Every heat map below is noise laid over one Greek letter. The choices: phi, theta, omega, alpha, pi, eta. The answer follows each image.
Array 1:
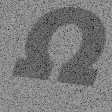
omega
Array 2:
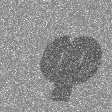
phi
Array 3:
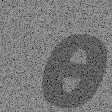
theta
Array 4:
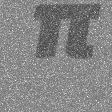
pi
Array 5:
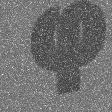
phi
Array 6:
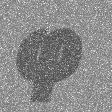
phi
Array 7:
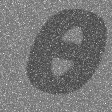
theta
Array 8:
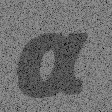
alpha
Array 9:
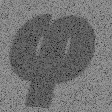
phi
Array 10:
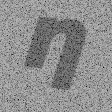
eta
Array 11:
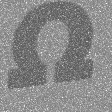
omega
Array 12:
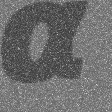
alpha
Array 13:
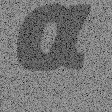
alpha
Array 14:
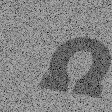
omega
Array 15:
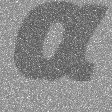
alpha
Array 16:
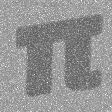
pi
